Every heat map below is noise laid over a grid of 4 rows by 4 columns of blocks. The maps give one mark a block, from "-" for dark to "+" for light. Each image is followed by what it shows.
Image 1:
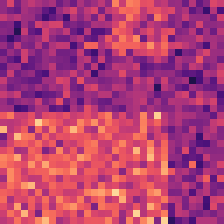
- - + -
- - - -
+ + + -
+ + + -
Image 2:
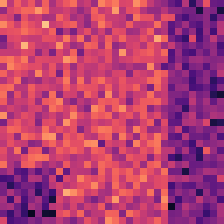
+ + + -
+ + + -
+ + + -
- + + -
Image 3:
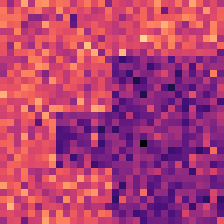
+ + + +
+ + - -
+ - - -
+ + - -
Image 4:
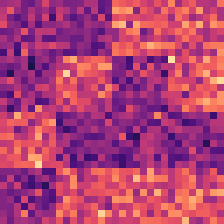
- - + +
- + - +
+ - - -
- + + +
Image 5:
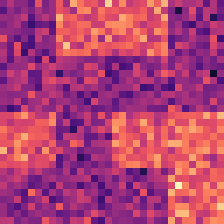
- + + -
- - - -
+ - + +
- - - +
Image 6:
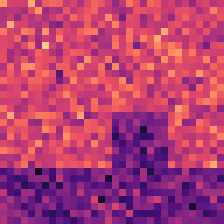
+ + + +
+ + + +
+ + - +
- - - -
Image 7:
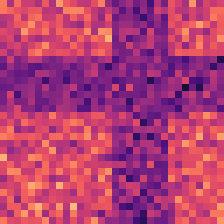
+ + - +
- - - -
+ + - +
+ + - +
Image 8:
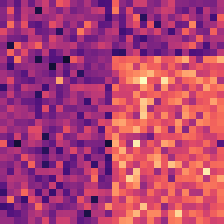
- - - -
- - + +
- - + +
- - + +
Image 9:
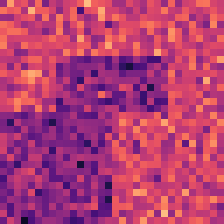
+ + + +
+ - - +
- - + +
- - + +
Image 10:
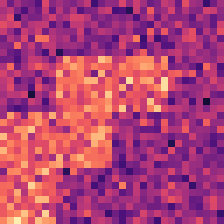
- - - -
- + + -
+ + - -
+ - - -
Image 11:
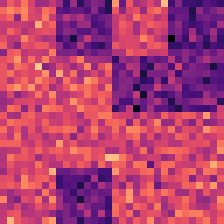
+ - + -
+ + - -
+ + + +
+ - + +
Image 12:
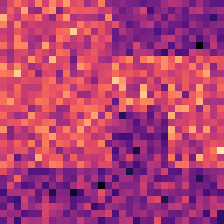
+ + - -
+ + + +
+ + - +
- - - -
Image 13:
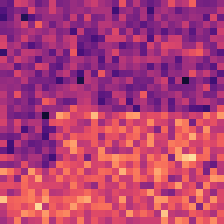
- - - -
- - - -
- + + +
+ + + +
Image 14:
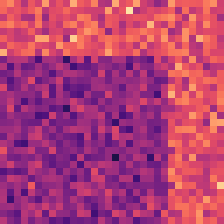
+ + + +
- - - +
- - - +
- - - +
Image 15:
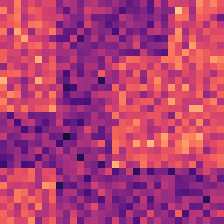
+ - - +
+ - + +
- - + +
+ - - -
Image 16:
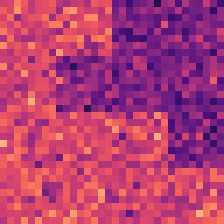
+ + - -
+ - - -
+ + + -
+ + + +
